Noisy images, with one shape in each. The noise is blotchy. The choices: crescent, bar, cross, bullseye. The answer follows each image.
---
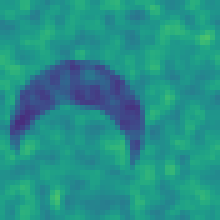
crescent
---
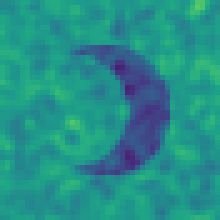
crescent
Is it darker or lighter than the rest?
darker
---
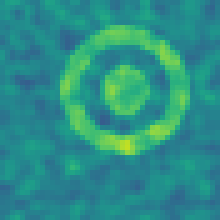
bullseye
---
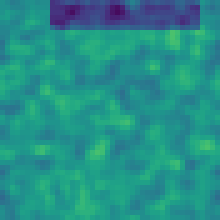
bar
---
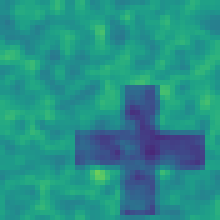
cross
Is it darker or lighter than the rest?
darker
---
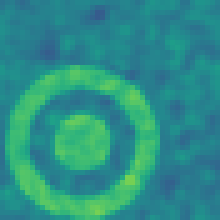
bullseye
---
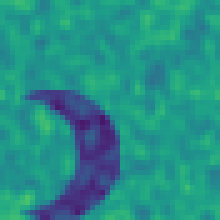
crescent
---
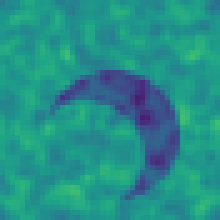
crescent
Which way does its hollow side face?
down and left
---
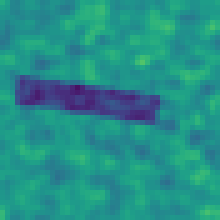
bar
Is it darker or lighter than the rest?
darker
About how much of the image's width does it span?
two thirds
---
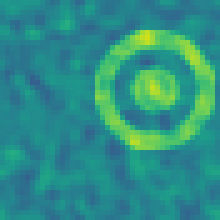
bullseye
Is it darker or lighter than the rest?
lighter
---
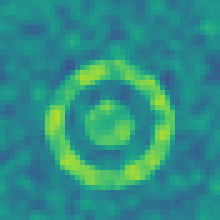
bullseye
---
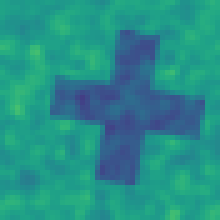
cross
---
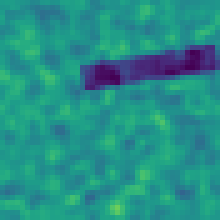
bar
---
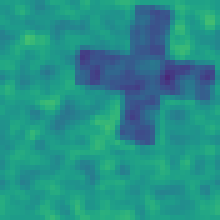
cross
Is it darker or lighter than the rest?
darker
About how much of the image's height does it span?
two thirds
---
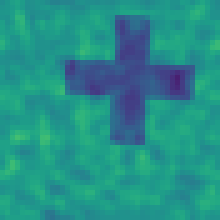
cross
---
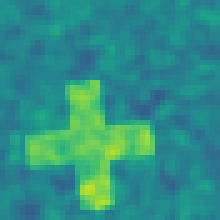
cross
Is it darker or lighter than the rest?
lighter
